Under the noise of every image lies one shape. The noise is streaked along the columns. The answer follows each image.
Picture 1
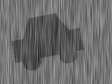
car
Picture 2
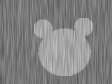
bear's head
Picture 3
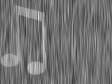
pair of musical notes
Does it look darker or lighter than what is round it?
lighter
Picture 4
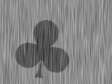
club
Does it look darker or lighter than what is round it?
darker
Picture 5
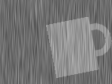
cup
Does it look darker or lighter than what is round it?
lighter
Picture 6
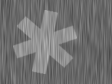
asterisk
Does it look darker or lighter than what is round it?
lighter
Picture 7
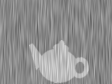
teapot
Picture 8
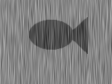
fish
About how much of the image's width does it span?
half
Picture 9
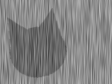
cat's head
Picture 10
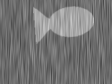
fish
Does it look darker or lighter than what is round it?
lighter
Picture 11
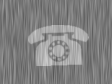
telephone
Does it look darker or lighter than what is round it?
lighter
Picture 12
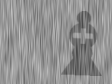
chess bishop
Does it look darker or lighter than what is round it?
darker
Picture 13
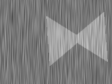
bow tie
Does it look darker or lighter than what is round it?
lighter
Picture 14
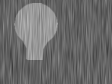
light bulb
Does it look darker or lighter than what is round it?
lighter
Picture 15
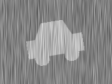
car
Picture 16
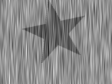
star
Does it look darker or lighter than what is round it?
darker
